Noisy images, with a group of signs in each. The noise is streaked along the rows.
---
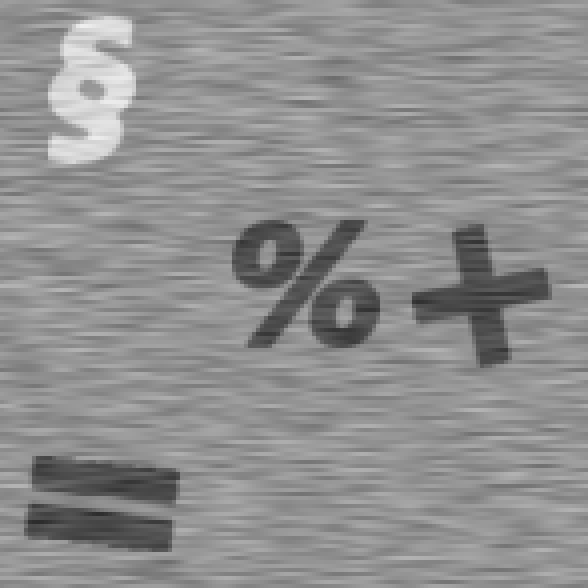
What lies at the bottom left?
equals sign
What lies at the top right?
nothing
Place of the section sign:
top left
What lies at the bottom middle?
nothing
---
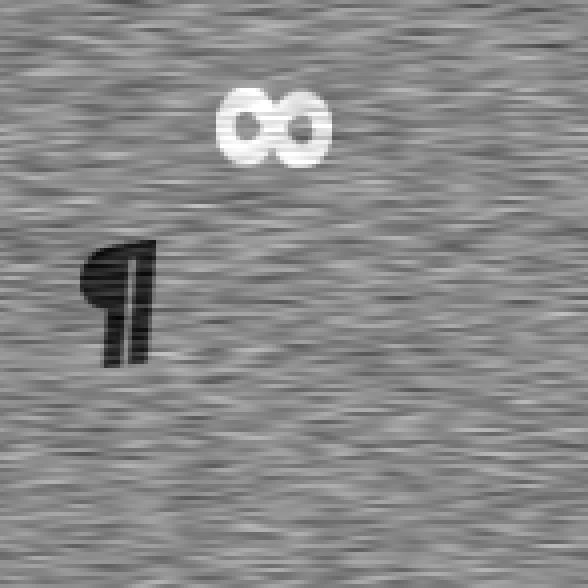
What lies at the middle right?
nothing
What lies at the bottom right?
nothing
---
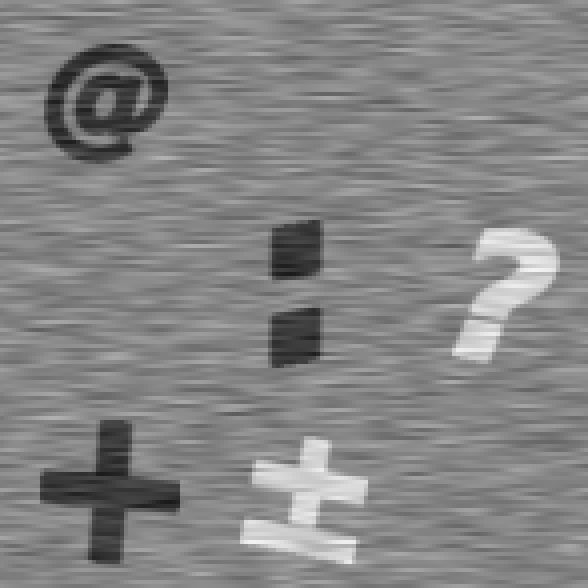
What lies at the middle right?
question mark
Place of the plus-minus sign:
bottom middle
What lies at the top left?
at sign
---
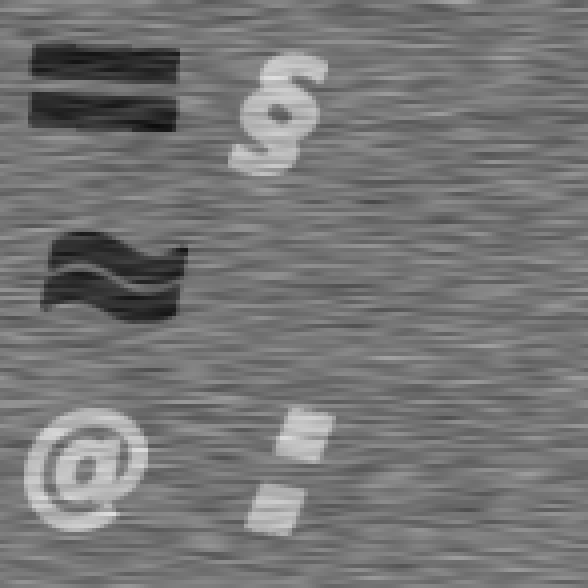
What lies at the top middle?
section sign
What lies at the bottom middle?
colon
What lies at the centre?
nothing
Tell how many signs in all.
5
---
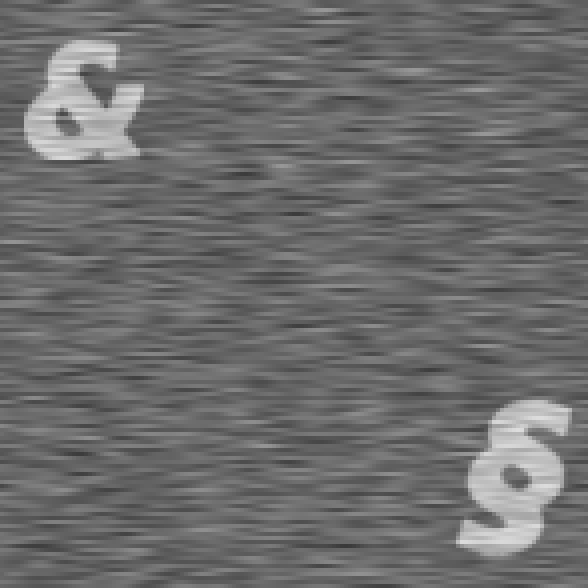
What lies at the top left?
ampersand
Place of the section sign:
bottom right
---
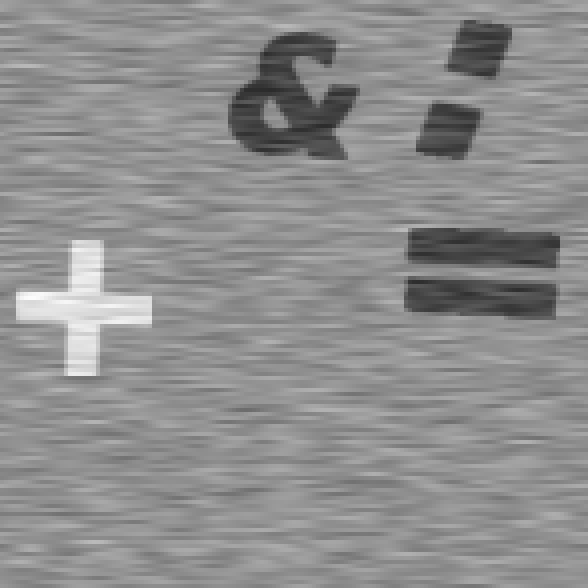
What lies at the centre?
nothing
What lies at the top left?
nothing
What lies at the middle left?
plus sign
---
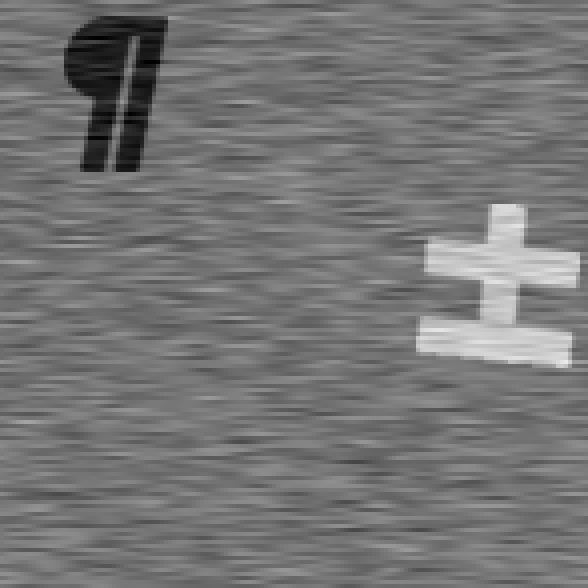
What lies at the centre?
nothing
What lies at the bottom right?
nothing
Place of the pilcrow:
top left
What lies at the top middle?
nothing
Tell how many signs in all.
2
